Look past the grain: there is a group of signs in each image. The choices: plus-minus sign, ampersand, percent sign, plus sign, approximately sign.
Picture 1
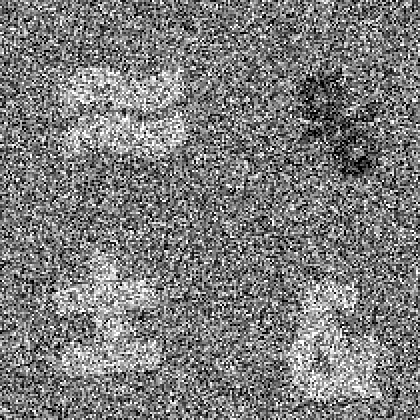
top left: light approximately sign; top right: dark percent sign; bottom left: light plus-minus sign; bottom right: light ampersand
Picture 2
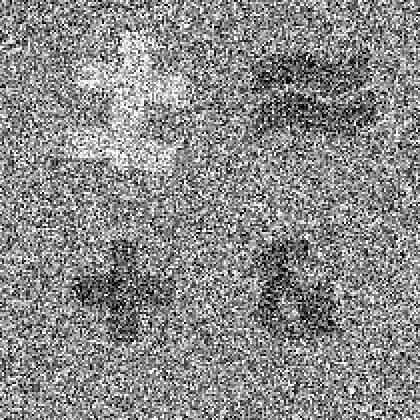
top left: light plus-minus sign; top right: dark approximately sign; bottom left: dark plus sign; bottom right: dark ampersand
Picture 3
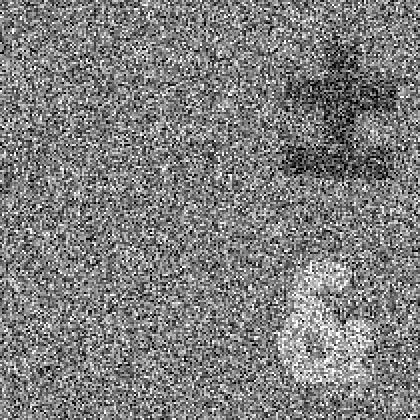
top right: dark plus-minus sign; bottom right: light ampersand
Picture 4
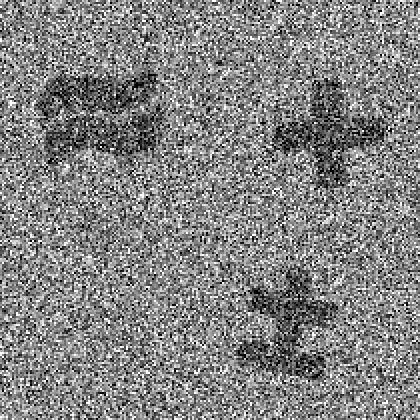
top left: dark approximately sign; top right: dark plus sign; bottom right: dark plus-minus sign
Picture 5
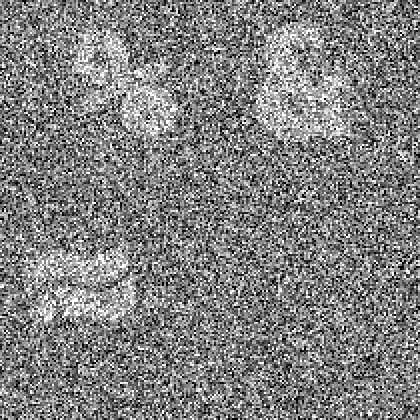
top left: light percent sign; top right: light ampersand; bottom left: light approximately sign
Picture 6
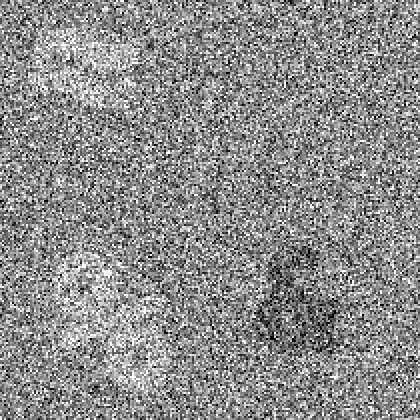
top left: light approximately sign; bottom left: light percent sign; bottom right: dark ampersand
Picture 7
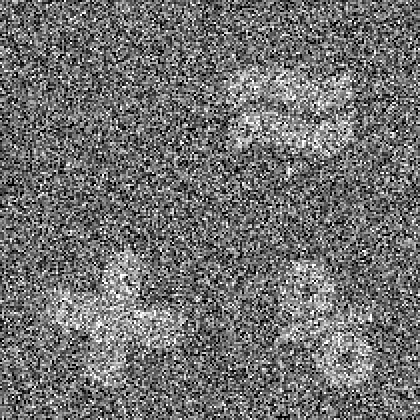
top right: light approximately sign; bottom left: light plus sign; bottom right: light percent sign
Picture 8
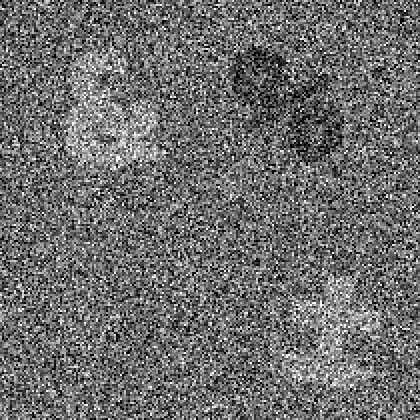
top left: light ampersand; top right: dark percent sign; bottom right: light plus-minus sign
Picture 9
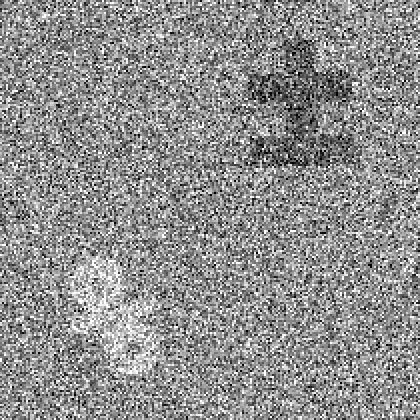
top right: dark plus-minus sign; bottom left: light percent sign
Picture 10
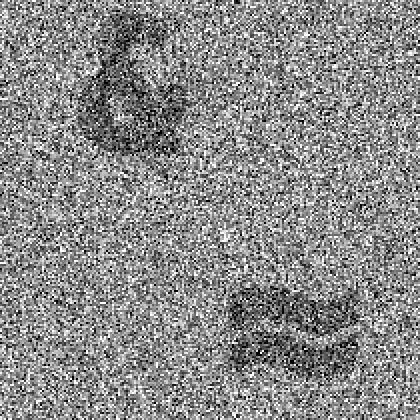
top left: dark ampersand; bottom right: dark approximately sign
